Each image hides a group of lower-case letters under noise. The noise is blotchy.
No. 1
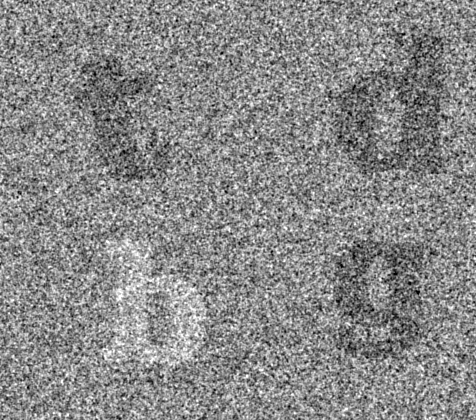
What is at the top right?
d
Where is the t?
top left
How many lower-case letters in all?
4
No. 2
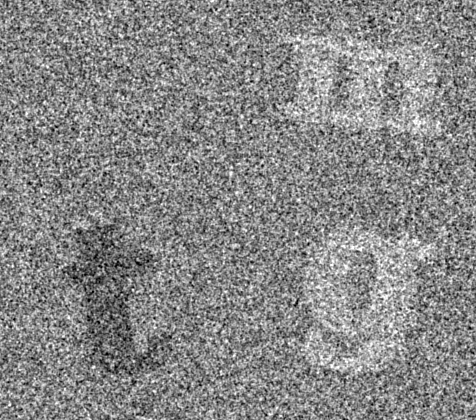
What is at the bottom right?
g
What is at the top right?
m
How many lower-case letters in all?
3
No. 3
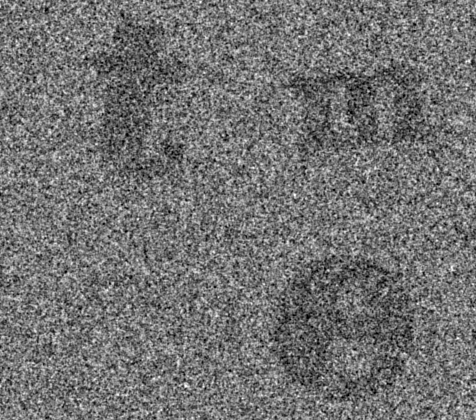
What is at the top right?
m
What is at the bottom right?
e
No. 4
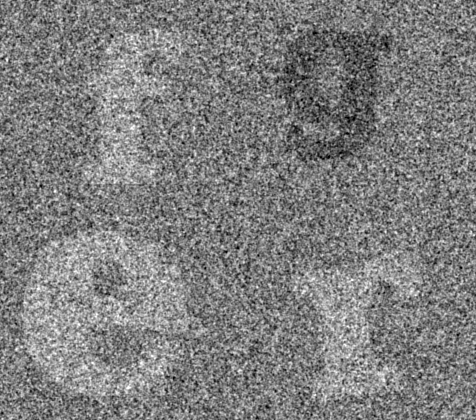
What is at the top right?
g
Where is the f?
top left
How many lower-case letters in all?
4
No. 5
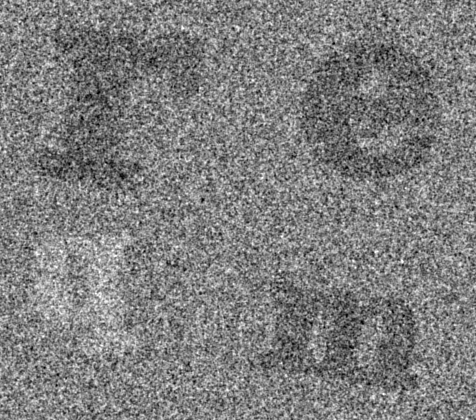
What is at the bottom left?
q
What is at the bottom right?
m
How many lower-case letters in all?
4
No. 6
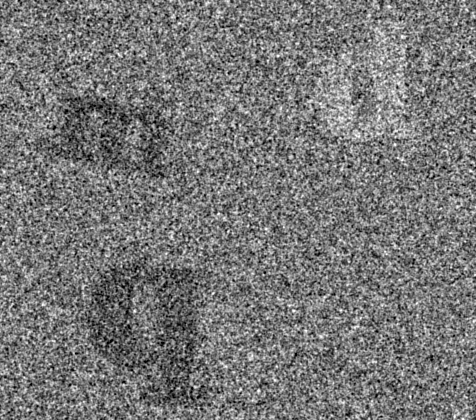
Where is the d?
top right
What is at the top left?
m
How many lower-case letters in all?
3
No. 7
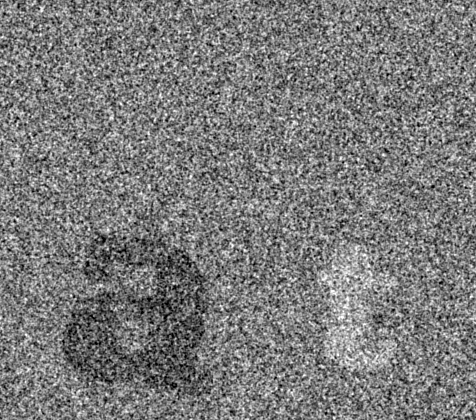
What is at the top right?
nothing
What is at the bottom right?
t
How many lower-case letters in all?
2
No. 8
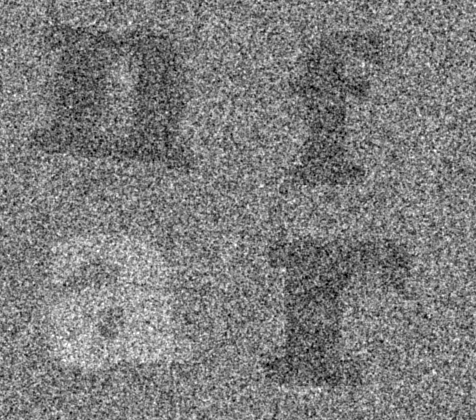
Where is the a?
bottom left
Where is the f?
top right
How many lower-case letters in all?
4
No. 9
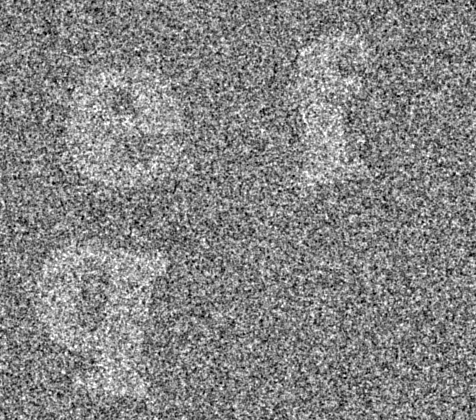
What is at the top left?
e
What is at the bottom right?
nothing
